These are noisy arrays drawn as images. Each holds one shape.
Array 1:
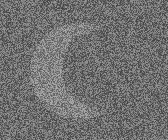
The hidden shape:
crescent
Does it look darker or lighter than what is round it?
lighter
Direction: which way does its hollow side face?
right
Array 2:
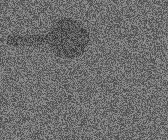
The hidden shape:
lollipop
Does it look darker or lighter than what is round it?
darker
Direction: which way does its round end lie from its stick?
right
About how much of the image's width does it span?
half
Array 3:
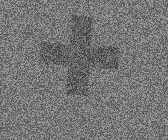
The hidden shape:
cross
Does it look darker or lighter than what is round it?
darker
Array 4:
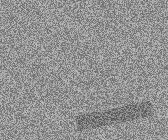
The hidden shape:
bar
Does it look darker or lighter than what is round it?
darker
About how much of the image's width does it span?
half
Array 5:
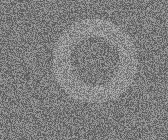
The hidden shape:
ring
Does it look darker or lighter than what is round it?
lighter
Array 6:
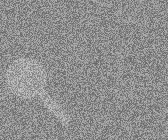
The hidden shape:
lollipop
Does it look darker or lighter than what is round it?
lighter
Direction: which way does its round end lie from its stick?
up and left
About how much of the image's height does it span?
half
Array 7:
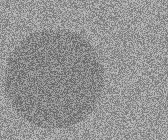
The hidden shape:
disc
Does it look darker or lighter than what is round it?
darker
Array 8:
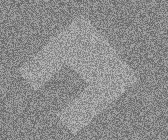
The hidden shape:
square with a notch
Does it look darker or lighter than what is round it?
lighter
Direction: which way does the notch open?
down and left
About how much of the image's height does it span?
nearly all
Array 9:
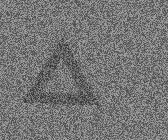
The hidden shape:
triangle frame
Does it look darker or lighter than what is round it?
darker
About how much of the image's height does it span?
half
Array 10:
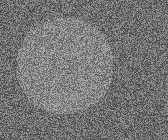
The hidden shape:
disc
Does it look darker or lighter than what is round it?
lighter
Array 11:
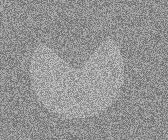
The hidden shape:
disc with a wedge cut out
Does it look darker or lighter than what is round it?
lighter
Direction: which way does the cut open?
up
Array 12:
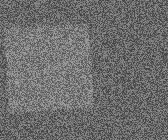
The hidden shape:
square
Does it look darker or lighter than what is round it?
lighter
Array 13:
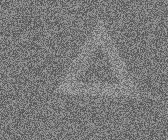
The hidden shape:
triangle frame
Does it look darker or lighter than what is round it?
lighter
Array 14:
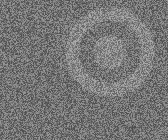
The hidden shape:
bullseye
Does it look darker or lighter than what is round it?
lighter
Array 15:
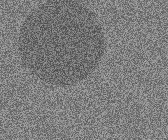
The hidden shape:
disc
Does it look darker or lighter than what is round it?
darker
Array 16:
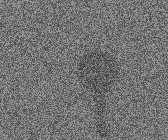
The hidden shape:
lollipop
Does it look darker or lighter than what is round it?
darker
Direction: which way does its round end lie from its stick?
up
